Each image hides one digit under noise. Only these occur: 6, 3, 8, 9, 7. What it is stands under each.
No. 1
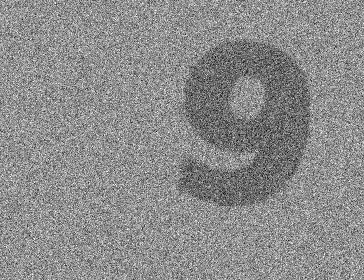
9
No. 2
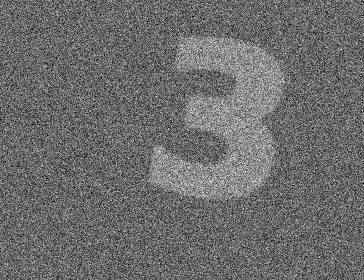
3
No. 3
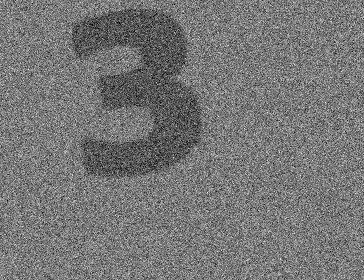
3
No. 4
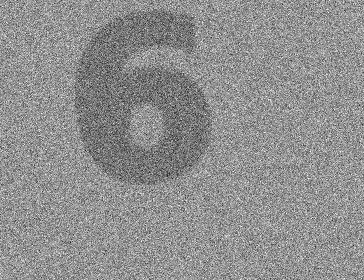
6
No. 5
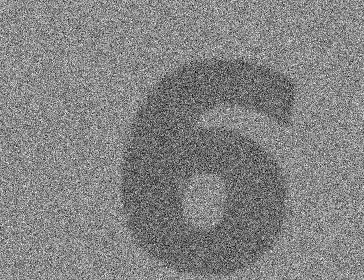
6
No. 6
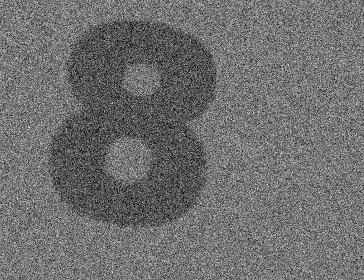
8
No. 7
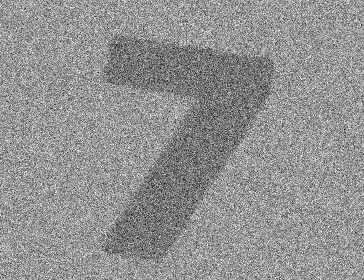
7
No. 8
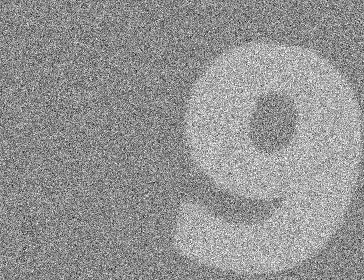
9
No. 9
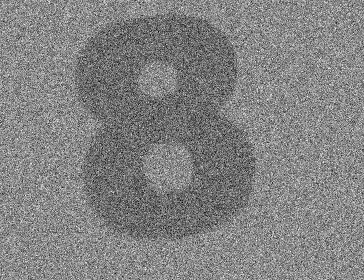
8
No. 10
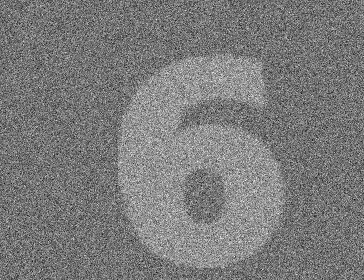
6
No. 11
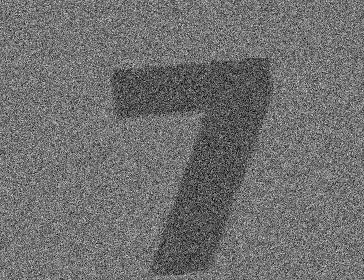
7
